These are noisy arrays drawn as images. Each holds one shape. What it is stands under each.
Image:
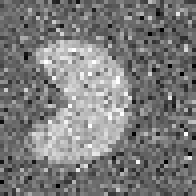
disc with a wedge cut out
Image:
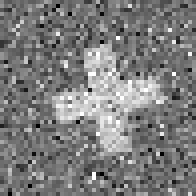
cross
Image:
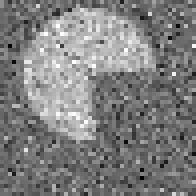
disc with a wedge cut out
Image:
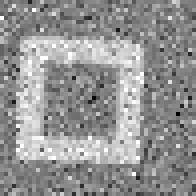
square frame
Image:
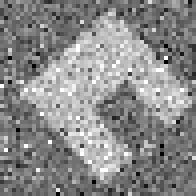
square with a notch
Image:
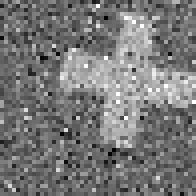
cross
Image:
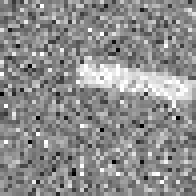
bar
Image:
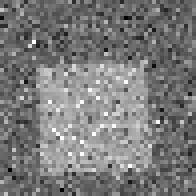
square
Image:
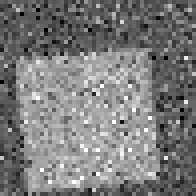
square
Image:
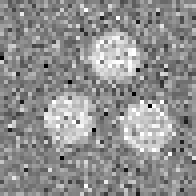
three dots
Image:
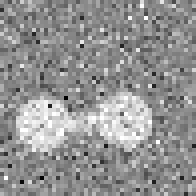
dumbbell
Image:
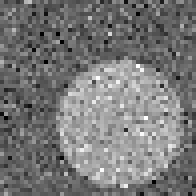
disc
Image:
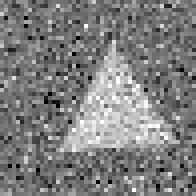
triangle
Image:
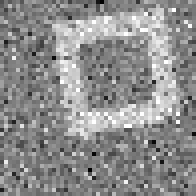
square frame
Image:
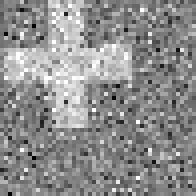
cross
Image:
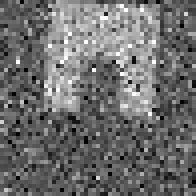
square with a notch
